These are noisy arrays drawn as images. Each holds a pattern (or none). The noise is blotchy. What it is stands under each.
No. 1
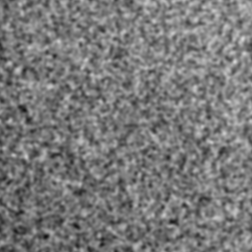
a smooth slope
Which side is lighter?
top right
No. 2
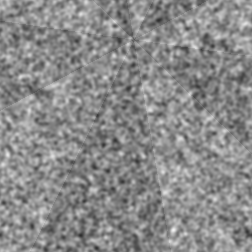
spokes from one point
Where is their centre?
top middle
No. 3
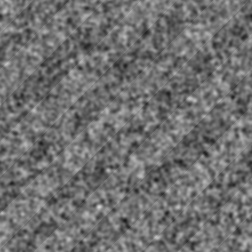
diagonal stripes
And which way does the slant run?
bottom left to top right
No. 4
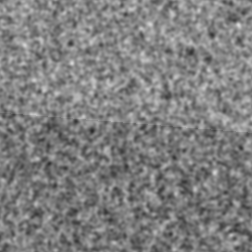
a sharp edge
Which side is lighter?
top
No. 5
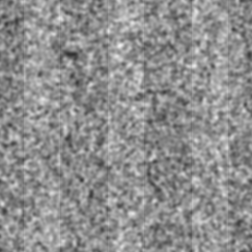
vertical stripes
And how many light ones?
3
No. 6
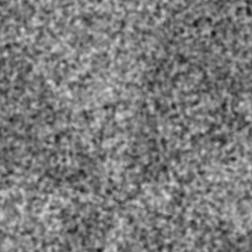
spokes from one point
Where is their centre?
bottom middle
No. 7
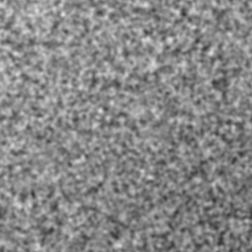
a smooth slope
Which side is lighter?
top left
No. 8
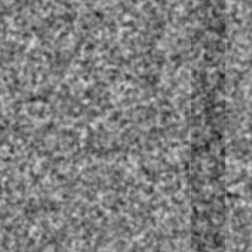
one vertical stripe
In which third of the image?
right
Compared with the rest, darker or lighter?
darker
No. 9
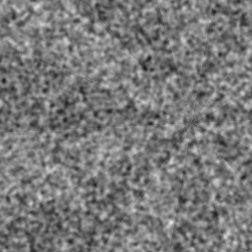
spokes from one point
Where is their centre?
middle right
